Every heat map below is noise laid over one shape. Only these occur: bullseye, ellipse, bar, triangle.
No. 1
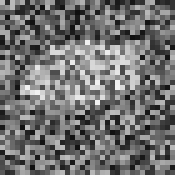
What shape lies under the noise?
ellipse
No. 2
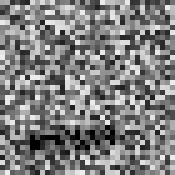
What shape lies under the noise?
bar
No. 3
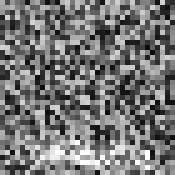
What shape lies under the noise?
bar
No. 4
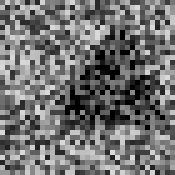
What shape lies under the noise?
triangle
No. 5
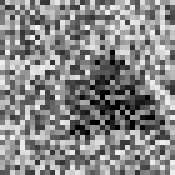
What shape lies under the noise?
triangle
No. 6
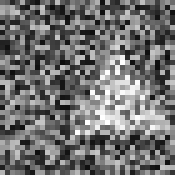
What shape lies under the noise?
triangle
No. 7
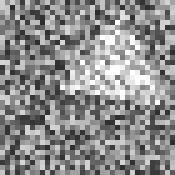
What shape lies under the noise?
triangle
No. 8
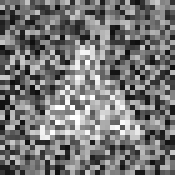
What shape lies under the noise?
triangle
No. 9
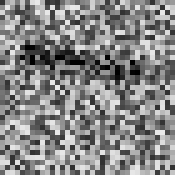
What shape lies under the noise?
bar
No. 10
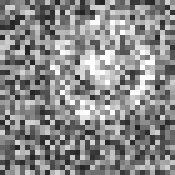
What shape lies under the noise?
bullseye
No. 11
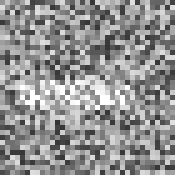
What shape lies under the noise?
bar
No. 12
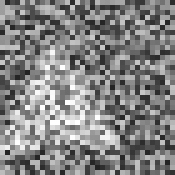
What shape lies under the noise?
triangle
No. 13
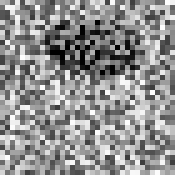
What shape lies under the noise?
ellipse
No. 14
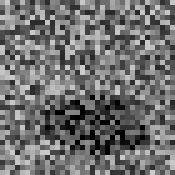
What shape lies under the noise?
ellipse
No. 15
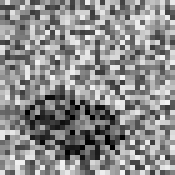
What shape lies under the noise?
ellipse
